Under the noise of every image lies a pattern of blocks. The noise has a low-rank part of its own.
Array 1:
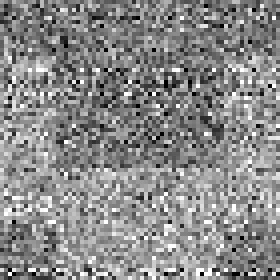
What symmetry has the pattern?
left and right mirror each other
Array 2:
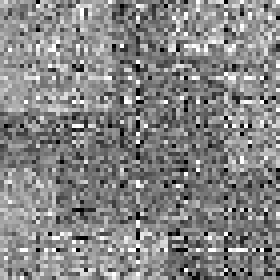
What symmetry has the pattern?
mirrored about the diagonal from the top left
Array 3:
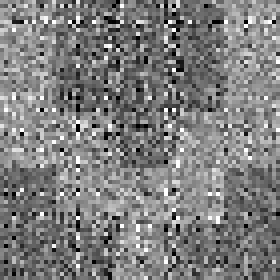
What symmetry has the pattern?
left and right mirror each other
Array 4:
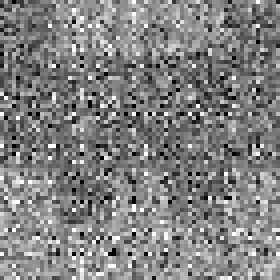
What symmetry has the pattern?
left and right mirror each other
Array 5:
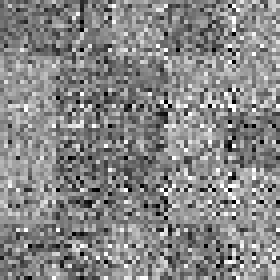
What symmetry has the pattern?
top and bottom mirror each other
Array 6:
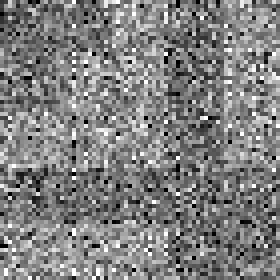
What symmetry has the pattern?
mirrored about the diagonal from the top left
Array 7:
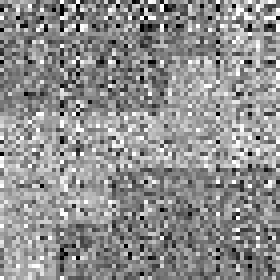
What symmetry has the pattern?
the same after a half turn
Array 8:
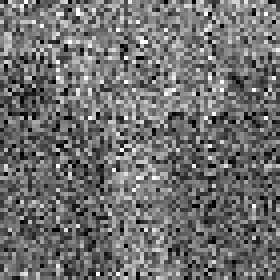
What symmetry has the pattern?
left and right mirror each other
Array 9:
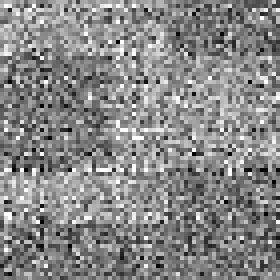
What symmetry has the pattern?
no symmetry
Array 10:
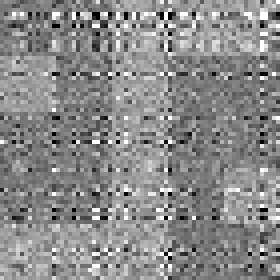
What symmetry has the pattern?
the same after a half turn
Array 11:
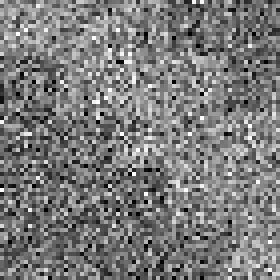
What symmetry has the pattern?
mirrored about the diagonal from the bottom left
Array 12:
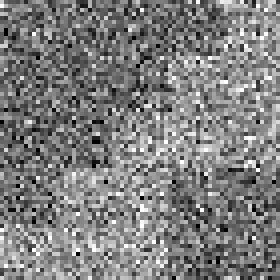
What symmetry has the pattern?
mirrored about the diagonal from the top left
